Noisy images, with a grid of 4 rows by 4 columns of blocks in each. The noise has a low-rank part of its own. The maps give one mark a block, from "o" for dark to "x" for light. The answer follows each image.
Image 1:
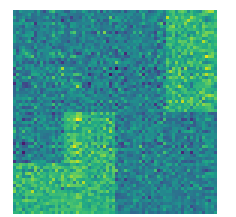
o o o x
o o o x
o x o o
x x o o
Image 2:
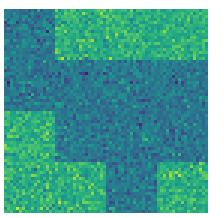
o x x x
o o o o
x o o o
x x o x
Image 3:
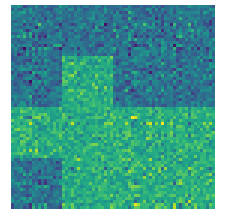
o o o o
o x o o
x x x x
o x x x
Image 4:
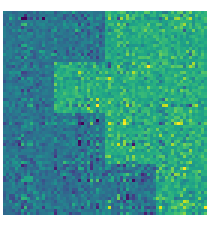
o o x x
o x x x
o o x x
o o o x
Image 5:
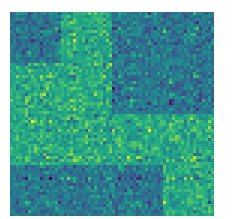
o x o o
x x o o
x x x x
o o o x
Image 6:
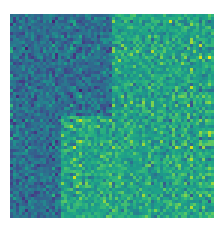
o o x x
o o x x
o x x x
o x x x
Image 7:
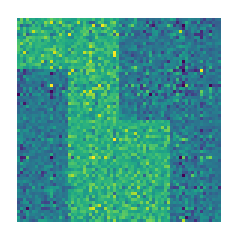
x x o o
o x o o
o x x o
o x x o
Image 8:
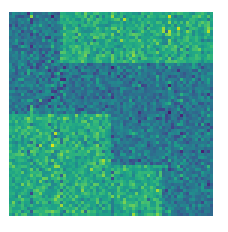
o x x x
o o o o
x x o o
x x x o
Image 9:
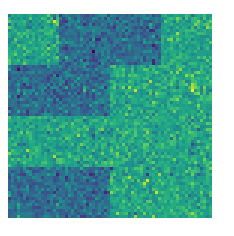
x o o x
o o x x
x x x x
o o x x
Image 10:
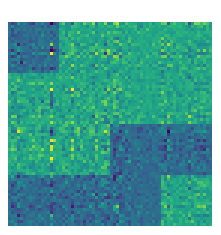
o x x x
x x x x
x x o o
o o o x
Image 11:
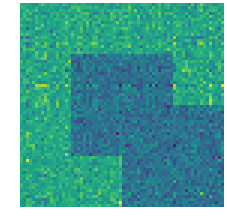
x x x x
x o o x
x o o o
x x o o
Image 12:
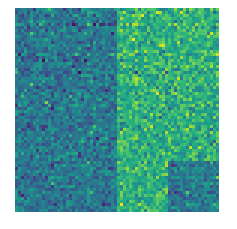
o o x x
o o x x
o o x x
o o x o
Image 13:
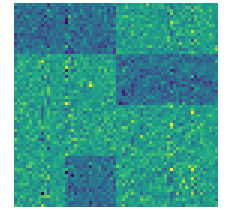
o o x x
x x o o
x x x x
x o x x
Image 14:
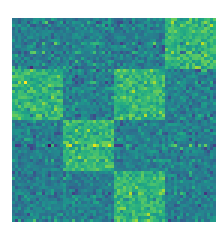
o o o x
x o x o
o x o o
o o x o
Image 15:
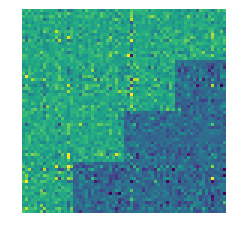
x x x x
x x x o
x x o o
x o o o
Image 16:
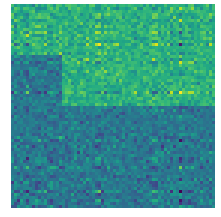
x x x x
o x x x
o o o o
o o o o
